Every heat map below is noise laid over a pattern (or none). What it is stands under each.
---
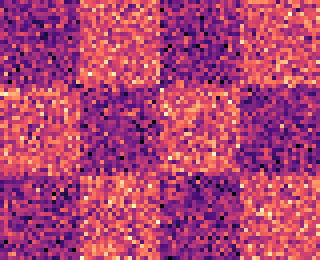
a checkerboard
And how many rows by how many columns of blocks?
3 by 4
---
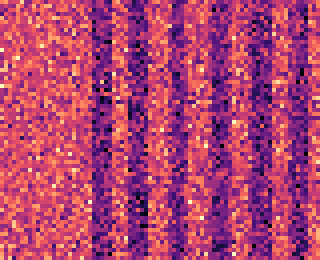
bands of columns
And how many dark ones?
6
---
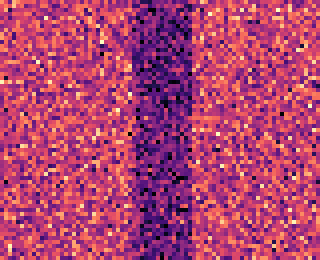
one band of columns
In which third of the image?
middle
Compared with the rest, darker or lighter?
darker
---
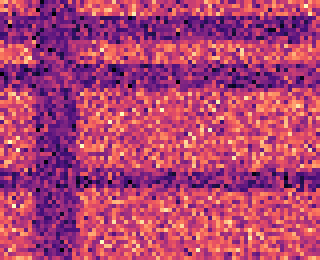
bands of rows crossing bands of columns
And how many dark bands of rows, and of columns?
3 and 1
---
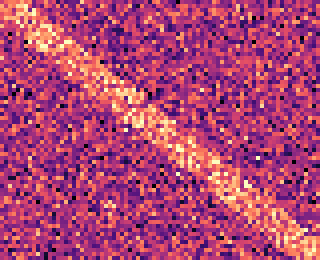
a diagonal band
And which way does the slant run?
top left to bottom right
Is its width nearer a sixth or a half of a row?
a sixth
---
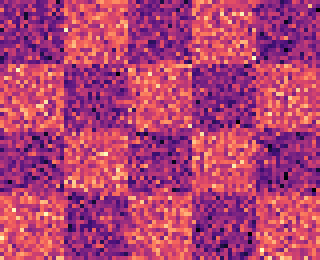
a checkerboard
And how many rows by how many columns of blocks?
4 by 5
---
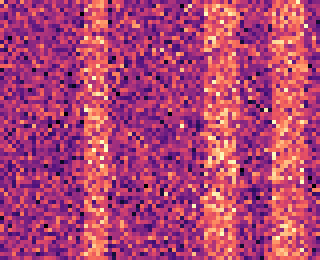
bands of columns
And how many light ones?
3
